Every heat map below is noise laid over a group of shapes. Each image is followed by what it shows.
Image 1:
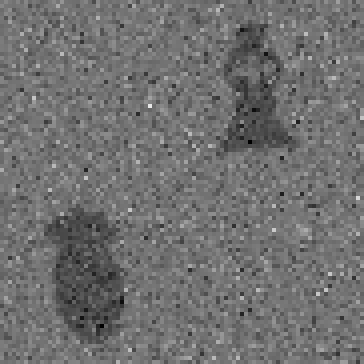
top right: chess bishop; bottom left: footprint
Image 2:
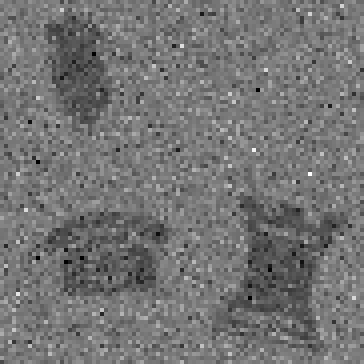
top left: footprint; bottom left: telephone; bottom right: chess rook
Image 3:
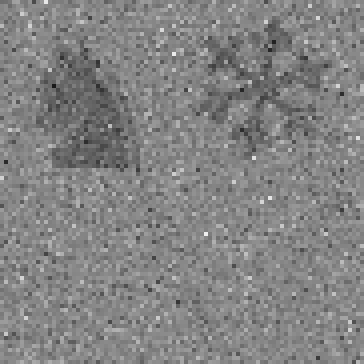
top left: chess knight; top right: snowflake
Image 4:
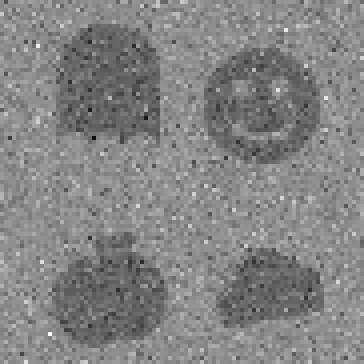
top left: ghost; top right: smiling face; bottom left: apple; bottom right: cloud
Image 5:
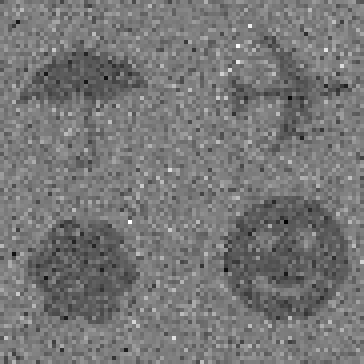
top left: umbrella; top right: airplane; bottom left: flower; bottom right: smiling face
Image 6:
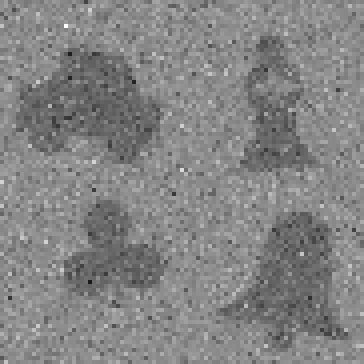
top left: car; top right: chess bishop; bottom left: club; bottom right: bell
